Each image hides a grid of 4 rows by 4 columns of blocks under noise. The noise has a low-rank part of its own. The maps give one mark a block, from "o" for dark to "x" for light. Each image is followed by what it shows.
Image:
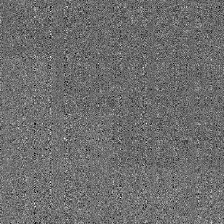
oooo
xooo
xxoo
xxxx
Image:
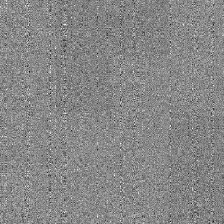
xoox
xoxx
xxxo
xxxo
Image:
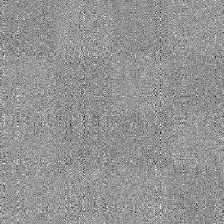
oxox
xoxo
xoox
xxxo
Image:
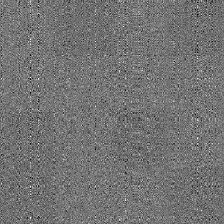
xoxo
xxxx
oxox
oxxo
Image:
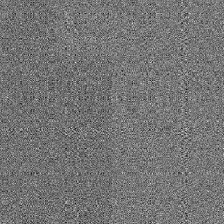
oxxx
ooxx
ooxx
ooxx
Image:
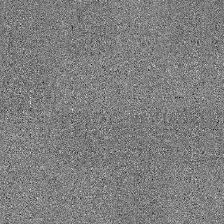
ooxo
oxxx
xooo
xxox
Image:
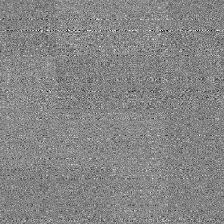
oxxo
xooo
xxxo
ooxo
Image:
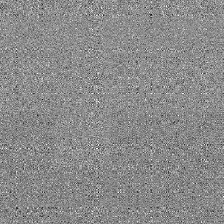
xxxx
xxxx
oxoo
oooo
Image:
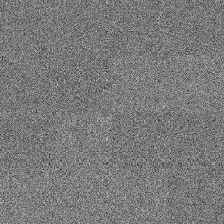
oooo
ooxx
oxoo
xxxo
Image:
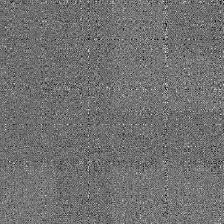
ooxo
ooxx
oooo
xoxx
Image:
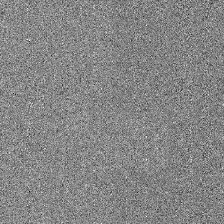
xxoo
xxoo
xxxo
xxoo
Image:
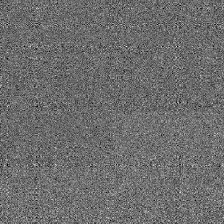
oooo
oooo
ooxx
xxxx
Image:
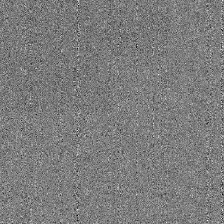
ooox
ooxx
xxxx
xxxx
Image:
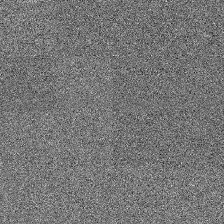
xooo
oxoo
xxoo
xxxx
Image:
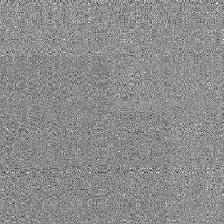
xxxx
ooxx
ooox
ooox
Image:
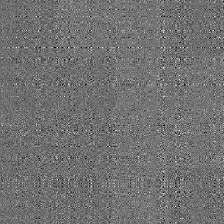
oxxo
ooxx
ooxx
ooxo
